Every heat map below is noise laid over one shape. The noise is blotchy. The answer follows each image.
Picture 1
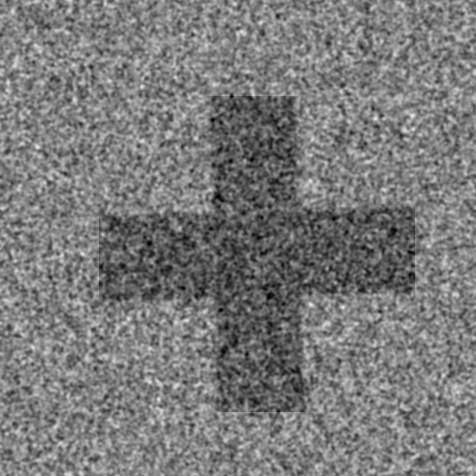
dark cross
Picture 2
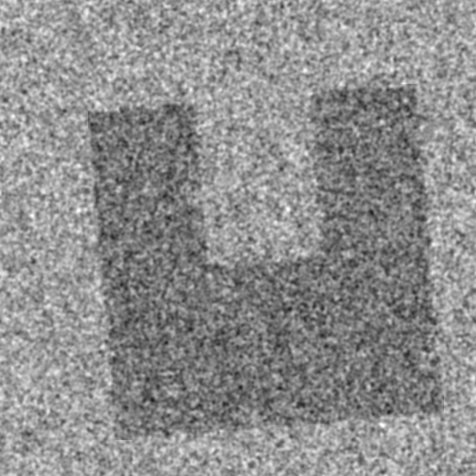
dark square with a notch
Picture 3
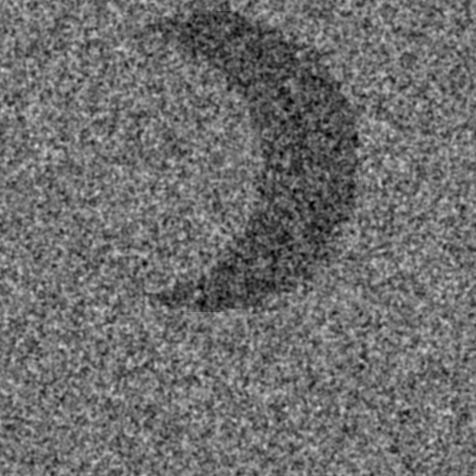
dark crescent
